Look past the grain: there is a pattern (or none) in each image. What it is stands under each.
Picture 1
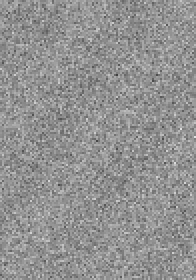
diagonal stripes
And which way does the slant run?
bottom left to top right
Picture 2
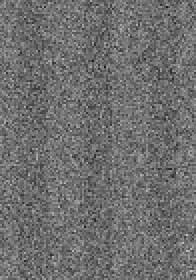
vertical stripes
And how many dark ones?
3
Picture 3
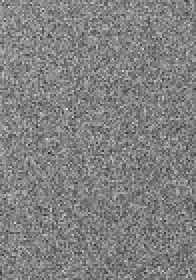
a smooth slope
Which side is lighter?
top left
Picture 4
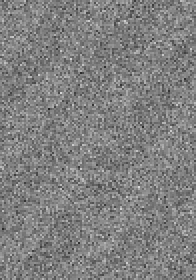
diagonal stripes
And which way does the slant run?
bottom left to top right
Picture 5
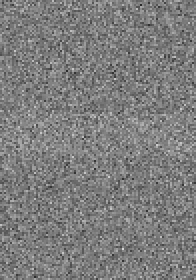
one horizontal stripe
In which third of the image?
middle
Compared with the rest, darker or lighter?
lighter
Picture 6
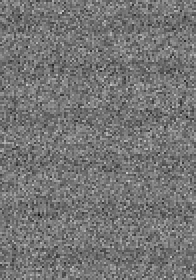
horizontal stripes
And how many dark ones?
6
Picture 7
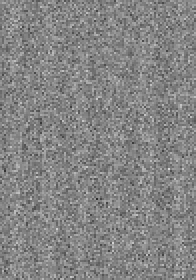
vertical stripes
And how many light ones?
6
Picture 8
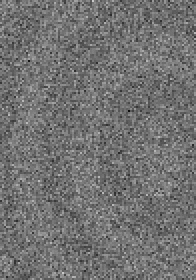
rings round one point
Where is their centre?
middle right
